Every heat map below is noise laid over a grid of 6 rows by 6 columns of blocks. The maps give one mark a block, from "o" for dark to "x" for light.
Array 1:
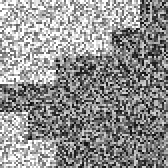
x x x x x o
x x x x o o
x x o o o o
o o o o o o
x o o o o o
x x o o o o
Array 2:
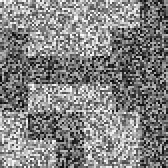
x x x x x o
o x x x o o
o o o o o o
o x x x o o
x o o x x o
x x o x x o
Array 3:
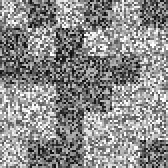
x o x o x o
o x o x x x
o o o o o x
x x o o x x
x x o x x x
x o o x x o
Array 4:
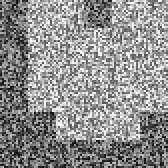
o x x o x x
o x x x x x
o x x x x x
o x x x x x
o o x x x o
o o o o o o
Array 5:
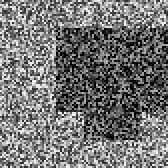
x x x x x x
x x o o o o
x x o o o o
x x o o o o
x x x o o x
x x x x x x
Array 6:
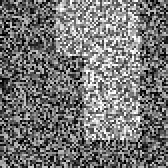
o o x x x o
o o x x x o
o o o x x o
o o o x x o
o o o x x o
o o o o o o
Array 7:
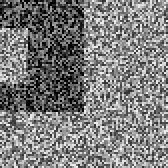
o o o x x x
x o o x x x
x o o x x x
o o o x x x
x x x x x x
x x x x x x
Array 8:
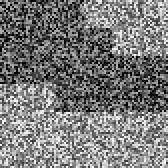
o o o x x x
o o o o x x
o o o o o o
x x o o o o
x x x x x x
x x x x x x
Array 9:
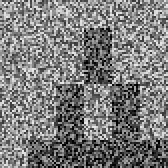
x x x x x x
x x x o x x
x x x o x x
x x o x o x
x x o x o x
x o o o o o
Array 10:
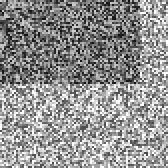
o o o o o x
o o o o o x
o o o o o x
x x x x x x
x x x x x x
x x x x x x
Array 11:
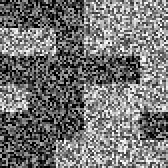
o o o x x x
x x o x x x
o o o o o x
x o o x x x
o o o x x o
o o x x x x
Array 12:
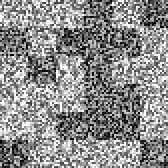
x x x o x o
o x o o o x
x o x o x x
x x x o o x
x x o o o x
o x x x x o
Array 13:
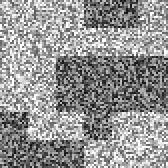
x x x o o x
x x x x x x
x x o o o o
x x o o o o
o x x o x x
o o o x x x
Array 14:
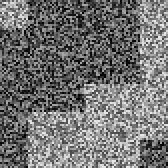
x o o o o x
o o o o o x
o o o o o x
o o o x x x
o x x x x x
o x x x x o
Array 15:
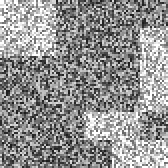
x x o o o o
x x o o o x
o o o o o x
o o o o o x
o o o x x o
o o o o x x
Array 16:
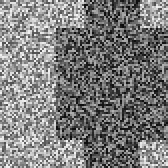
x x x o o x
x x o o o o
x x o o o o
x x o o o o
x x o o o o
x x x o o x
